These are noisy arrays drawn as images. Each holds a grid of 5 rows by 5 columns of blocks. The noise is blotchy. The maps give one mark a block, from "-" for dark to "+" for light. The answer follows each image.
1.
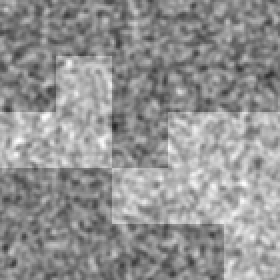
- - - - -
- + - - -
+ + - + +
- - + + +
- - - - +
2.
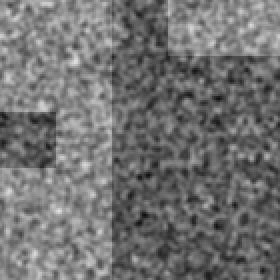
+ + - + +
+ + - - -
- + - - -
+ + - - -
+ + - - -
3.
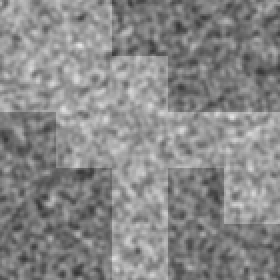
+ + - - -
+ + + - -
- + + + +
- - + - +
- - + - -
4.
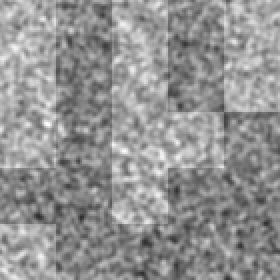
+ - + - +
+ - + - +
+ - + + -
- - + - -
+ - - - -
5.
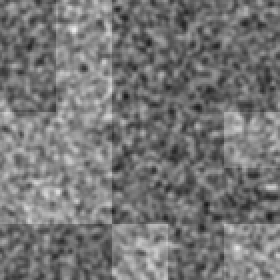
- + - - -
- + - - -
+ + - - +
+ + - - -
- - + - +
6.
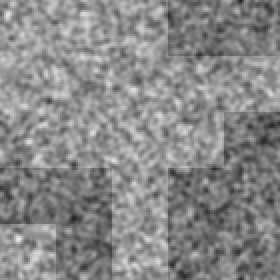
+ + + - -
+ + + + +
+ + + + -
- - + - -
+ - + - -
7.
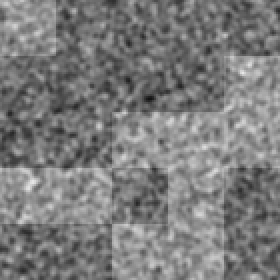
+ - - - -
- - - - +
- - + + +
+ + - + -
- - + + -
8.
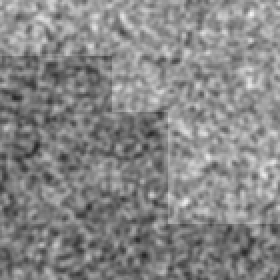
+ + + + +
- - + + +
- - - + +
- - - + +
- - - - -
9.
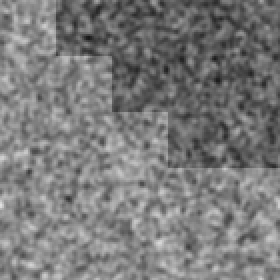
+ - - - -
+ + - - -
+ + + - -
+ + + + +
+ + + + +
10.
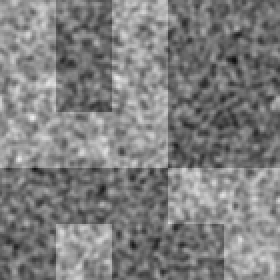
+ - + - -
+ - + - -
+ + + - -
- - - + +
- + - - +
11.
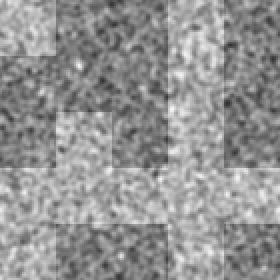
+ - - + -
- - - + -
- + - + -
+ + + + +
+ - - + -
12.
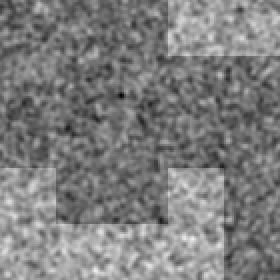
- - - + +
- - - - -
- - - - -
+ - - + -
+ + + + -
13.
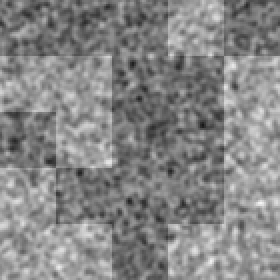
- - - + -
+ + - - +
- + - - +
+ - - - +
+ + - + +
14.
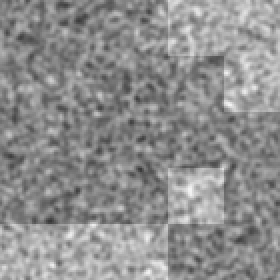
- - - + +
- - - - +
- - - - -
- - - + -
+ + + - -
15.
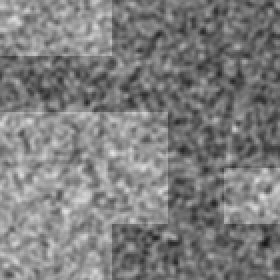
+ + - - -
- - - - -
+ + + - -
+ + + - +
+ + - - -
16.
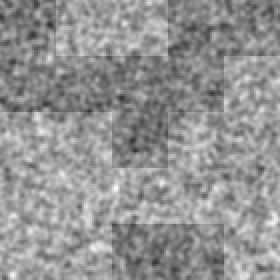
- + + - -
- - - - +
+ + - + +
+ + + + +
+ + - - +
